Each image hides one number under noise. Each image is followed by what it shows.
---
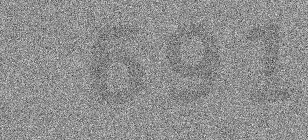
691
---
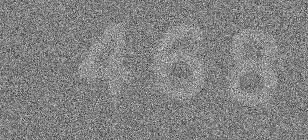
468
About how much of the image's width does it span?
two thirds
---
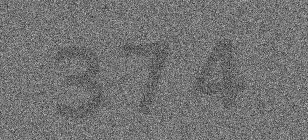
374
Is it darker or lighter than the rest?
darker
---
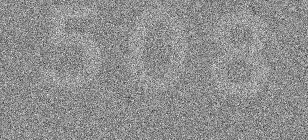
508
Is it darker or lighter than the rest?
lighter
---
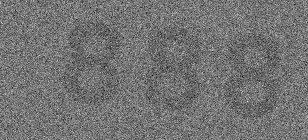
888
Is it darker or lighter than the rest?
darker
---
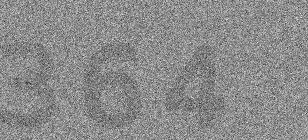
364
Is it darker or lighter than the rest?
darker
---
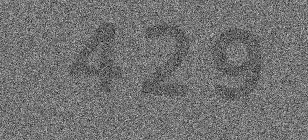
429
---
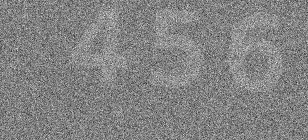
456
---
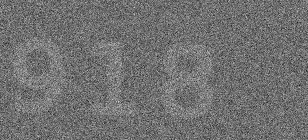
918
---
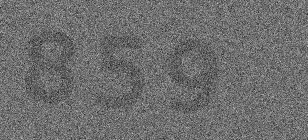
859
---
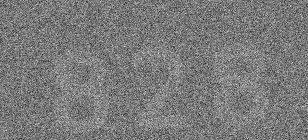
828
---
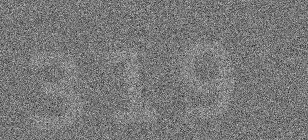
319
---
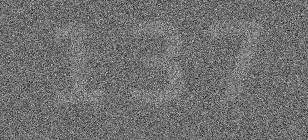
137
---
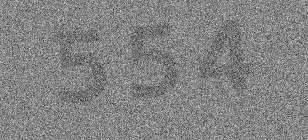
554
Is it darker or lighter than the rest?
darker
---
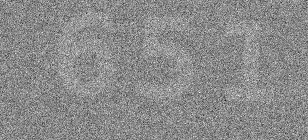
651
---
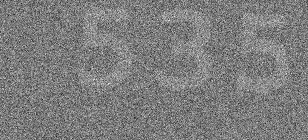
535
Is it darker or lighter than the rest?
lighter
